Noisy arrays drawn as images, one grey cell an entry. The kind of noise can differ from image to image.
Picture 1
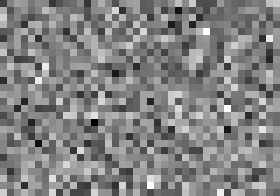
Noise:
independent entries
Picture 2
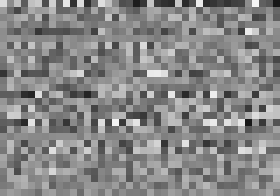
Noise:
rows of uneven size
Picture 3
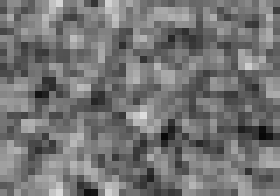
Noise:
blotchy
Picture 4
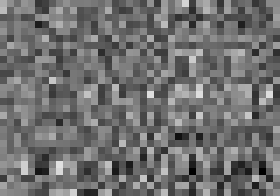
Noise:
low rank plus noise
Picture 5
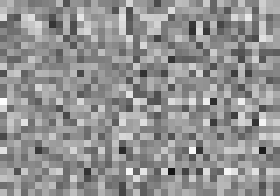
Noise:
low rank plus noise
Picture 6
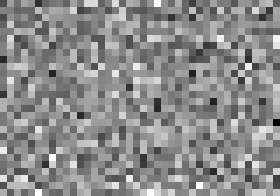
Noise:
low rank plus noise
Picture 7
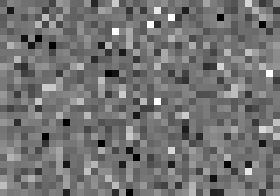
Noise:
heavy tails
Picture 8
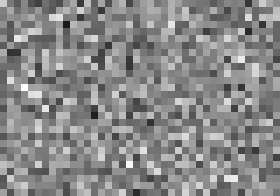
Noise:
independent entries
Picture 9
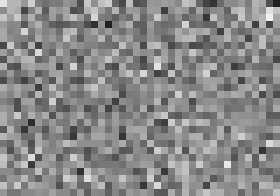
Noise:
low rank plus noise
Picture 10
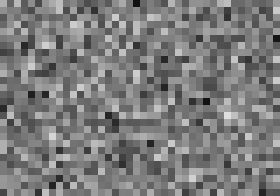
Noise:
independent entries
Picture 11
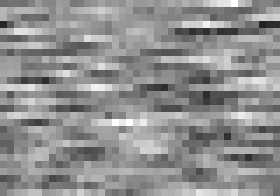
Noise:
streaked along the rows
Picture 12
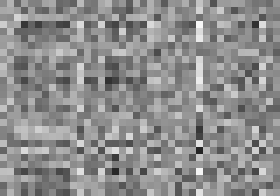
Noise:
low rank plus noise
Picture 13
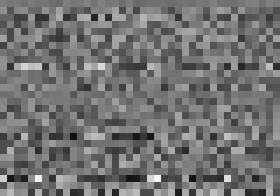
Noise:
rows of uneven size
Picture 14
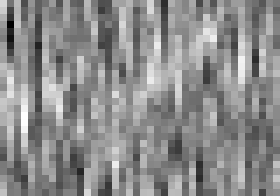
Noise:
streaked along the columns
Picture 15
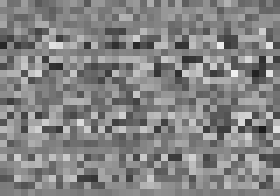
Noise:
rows of uneven size
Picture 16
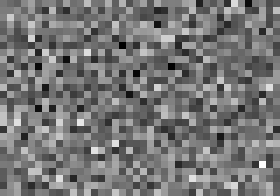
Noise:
independent entries
